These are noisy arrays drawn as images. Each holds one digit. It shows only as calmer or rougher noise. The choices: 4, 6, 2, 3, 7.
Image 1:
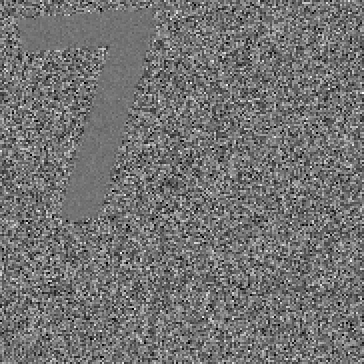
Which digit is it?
7
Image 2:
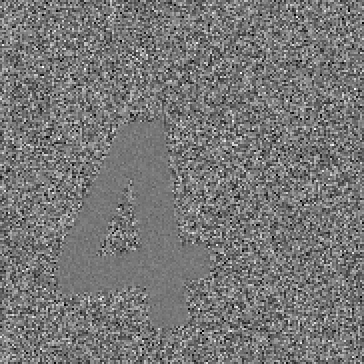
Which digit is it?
4
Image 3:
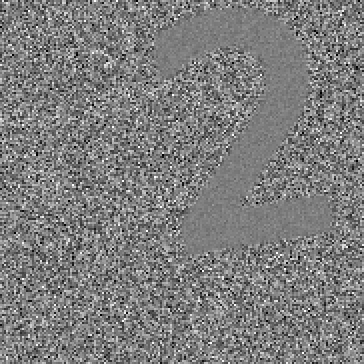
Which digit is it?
2
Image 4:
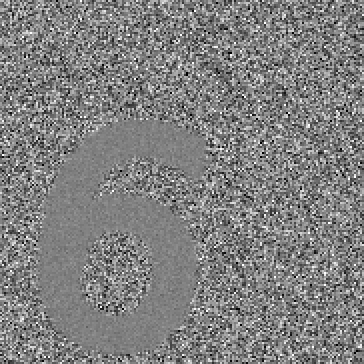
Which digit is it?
6
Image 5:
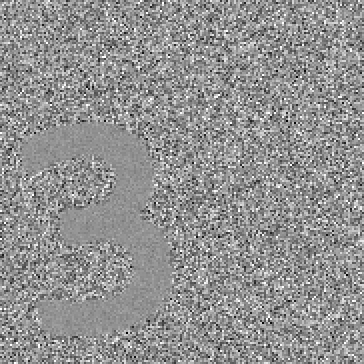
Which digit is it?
3
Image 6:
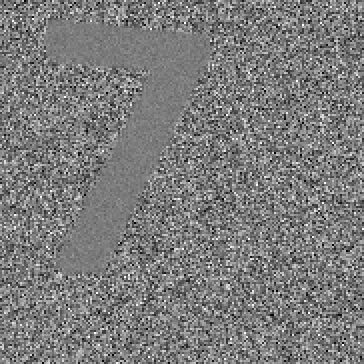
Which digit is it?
7
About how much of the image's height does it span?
two thirds
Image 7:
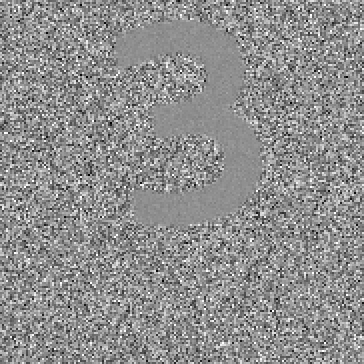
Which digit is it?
3
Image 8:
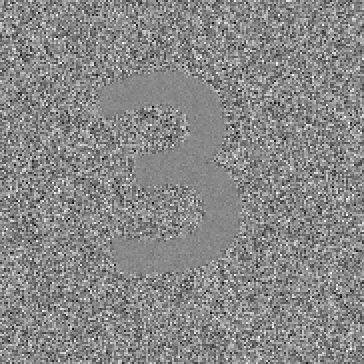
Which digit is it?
3
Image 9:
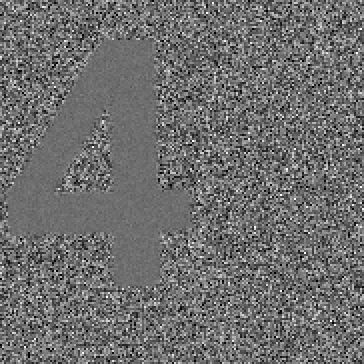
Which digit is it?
4
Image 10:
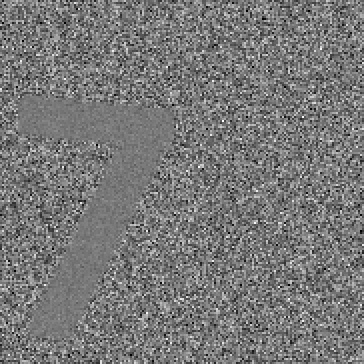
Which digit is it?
7
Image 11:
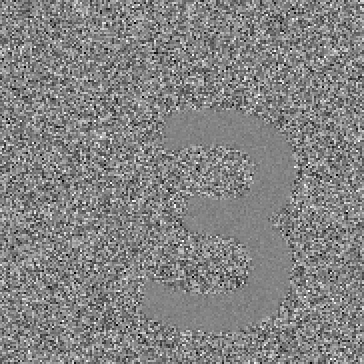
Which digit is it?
3
